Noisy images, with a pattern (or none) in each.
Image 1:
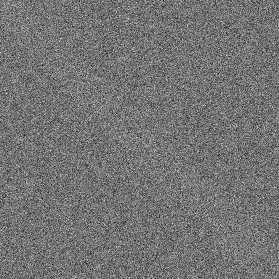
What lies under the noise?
a diagonal band
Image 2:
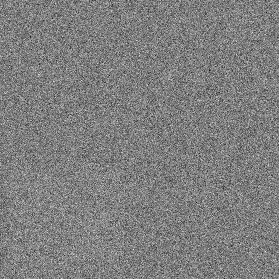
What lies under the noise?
one block
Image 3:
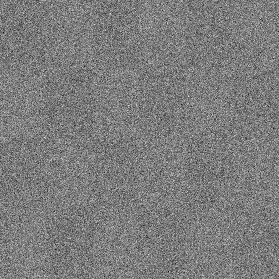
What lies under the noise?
a checkerboard
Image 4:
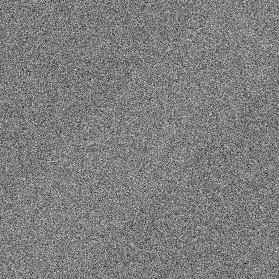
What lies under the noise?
a diagonal band
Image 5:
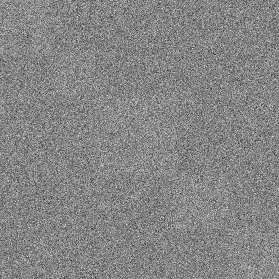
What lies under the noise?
blocks along the diagonal
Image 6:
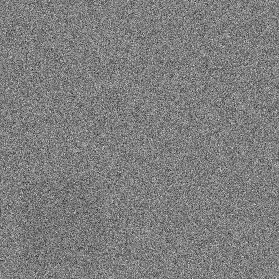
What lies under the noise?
one block
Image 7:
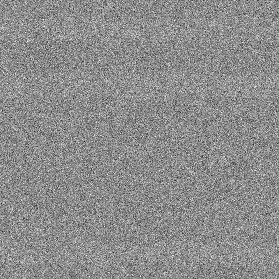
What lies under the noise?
bands of rows
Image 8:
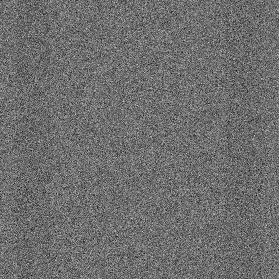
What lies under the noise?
bands of columns
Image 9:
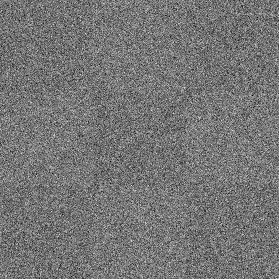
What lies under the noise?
a checkerboard
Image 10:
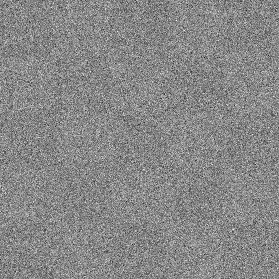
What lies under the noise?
a checkerboard
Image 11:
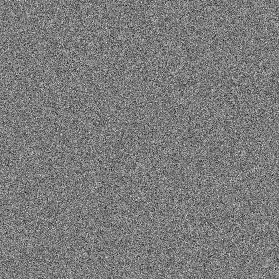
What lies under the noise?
only noise
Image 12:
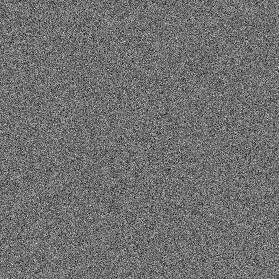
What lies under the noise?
only noise
